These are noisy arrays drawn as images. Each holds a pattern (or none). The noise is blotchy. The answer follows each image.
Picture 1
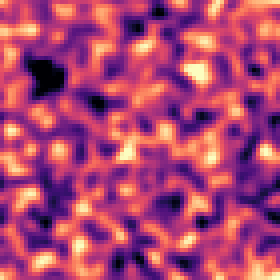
only noise
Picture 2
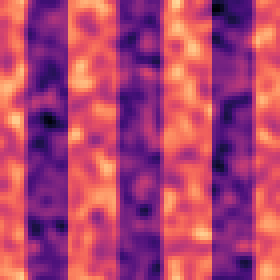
vertical stripes
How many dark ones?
3
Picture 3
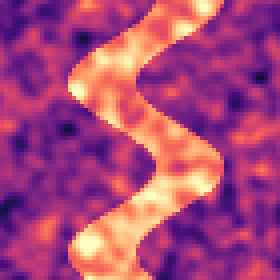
a wavy band
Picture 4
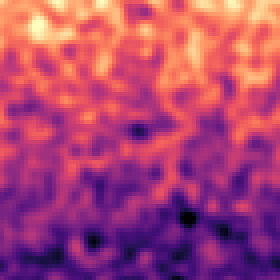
a smooth slope
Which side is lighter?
top
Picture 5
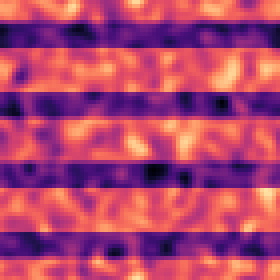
horizontal stripes
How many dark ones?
4
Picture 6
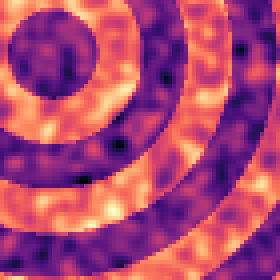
rings round one point
